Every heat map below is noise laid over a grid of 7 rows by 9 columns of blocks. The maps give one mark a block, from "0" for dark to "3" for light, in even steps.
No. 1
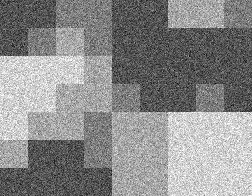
0 0 1 1 0 0 2 2 1
0 1 2 1 0 0 0 0 0
3 3 3 2 0 0 0 0 0
3 3 2 2 1 0 0 1 0
3 2 2 1 2 2 3 3 3
2 0 0 1 2 2 3 3 3
0 0 0 0 2 2 3 3 3
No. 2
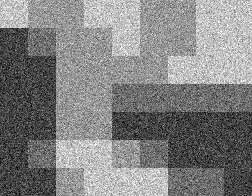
3 2 2 3 3 2 2 3 3
0 1 2 2 3 2 2 3 3
0 0 2 2 2 2 3 3 3
0 0 2 2 1 1 1 1 1
0 0 2 2 0 0 0 0 0
0 1 3 3 2 1 0 0 0
0 0 2 3 3 3 1 1 0
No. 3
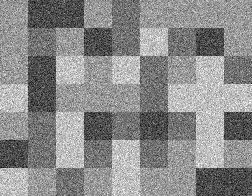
2 0 0 2 1 2 2 2 2
2 1 2 0 1 3 1 0 2
2 0 3 2 3 1 2 3 1
3 0 2 2 2 1 3 3 3
2 1 3 0 1 0 1 3 0
0 1 3 1 3 1 2 3 2
3 2 1 2 3 2 2 0 0
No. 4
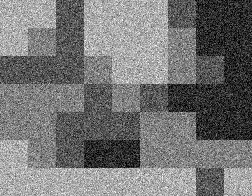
3 3 1 3 3 3 1 0 0
3 2 1 3 3 3 2 0 0
1 1 1 2 3 3 2 1 0
2 2 2 1 2 1 0 0 0
2 2 1 1 1 2 2 0 0
3 2 1 0 0 2 2 2 2
3 3 3 3 3 3 3 1 3
